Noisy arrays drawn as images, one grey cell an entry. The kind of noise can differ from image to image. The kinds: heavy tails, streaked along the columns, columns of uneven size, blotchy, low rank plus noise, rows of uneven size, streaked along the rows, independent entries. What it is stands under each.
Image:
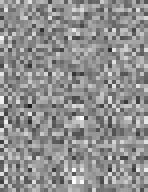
low rank plus noise
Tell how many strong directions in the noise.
one
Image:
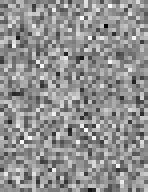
independent entries
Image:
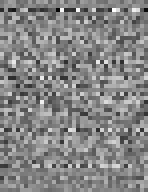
rows of uneven size
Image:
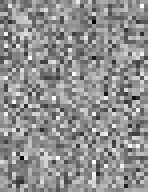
low rank plus noise
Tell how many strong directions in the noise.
five to eight
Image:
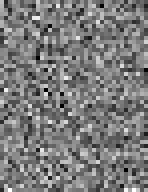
low rank plus noise
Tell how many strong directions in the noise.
five to eight
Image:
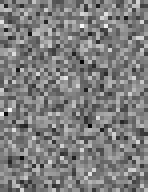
independent entries
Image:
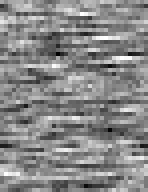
streaked along the rows
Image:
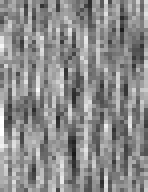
streaked along the columns
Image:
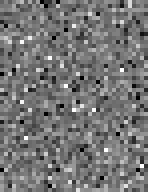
heavy tails
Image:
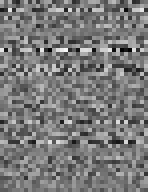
rows of uneven size
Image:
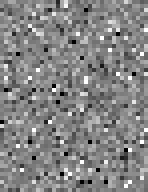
heavy tails
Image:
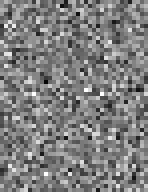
independent entries
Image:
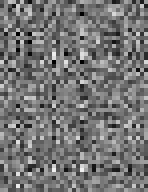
low rank plus noise
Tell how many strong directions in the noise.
two
